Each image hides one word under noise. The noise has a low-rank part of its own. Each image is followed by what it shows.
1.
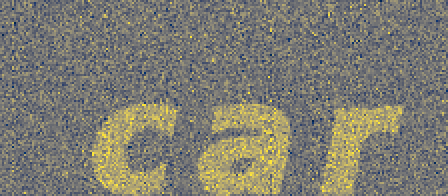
car
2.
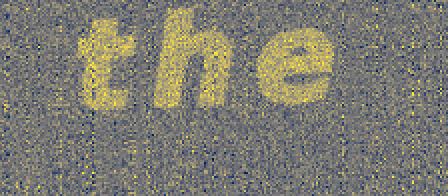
the
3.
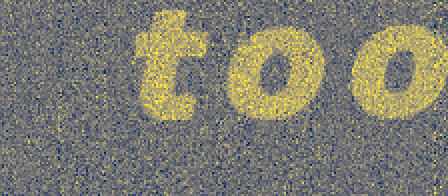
too
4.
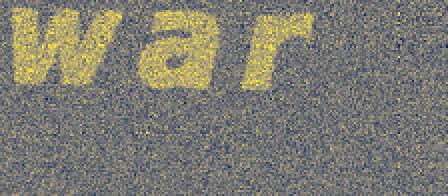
war
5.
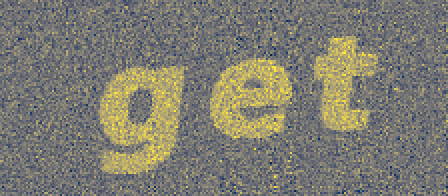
get
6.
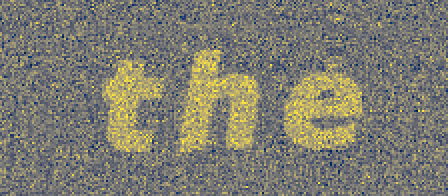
the
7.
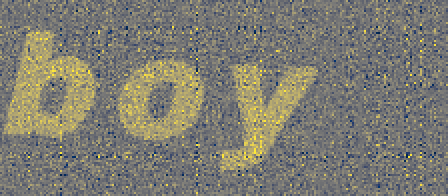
boy
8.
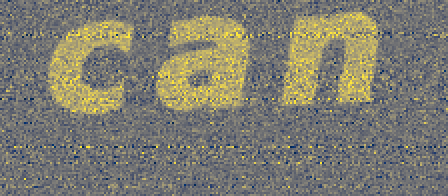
can
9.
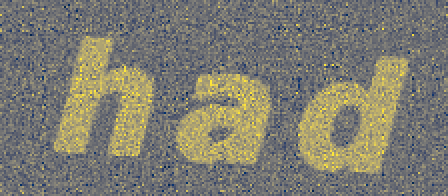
had
